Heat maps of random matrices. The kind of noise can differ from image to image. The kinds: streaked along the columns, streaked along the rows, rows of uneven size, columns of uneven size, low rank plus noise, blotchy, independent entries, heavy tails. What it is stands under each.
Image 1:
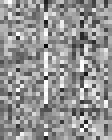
columns of uneven size
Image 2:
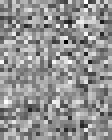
low rank plus noise
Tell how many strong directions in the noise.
five to eight
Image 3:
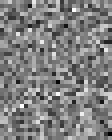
independent entries
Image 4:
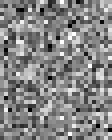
low rank plus noise
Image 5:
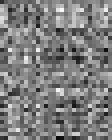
low rank plus noise
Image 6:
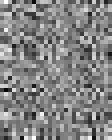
low rank plus noise
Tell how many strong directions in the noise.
one
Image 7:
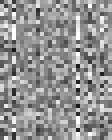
columns of uneven size
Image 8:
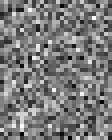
independent entries
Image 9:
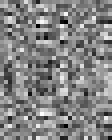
low rank plus noise
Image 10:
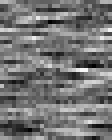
streaked along the rows
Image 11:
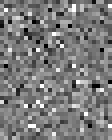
heavy tails
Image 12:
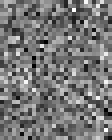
independent entries
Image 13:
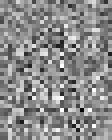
low rank plus noise
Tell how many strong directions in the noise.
three or four
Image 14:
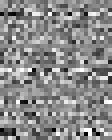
rows of uneven size
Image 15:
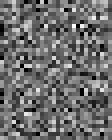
low rank plus noise
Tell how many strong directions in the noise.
five to eight
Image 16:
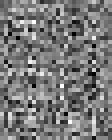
low rank plus noise
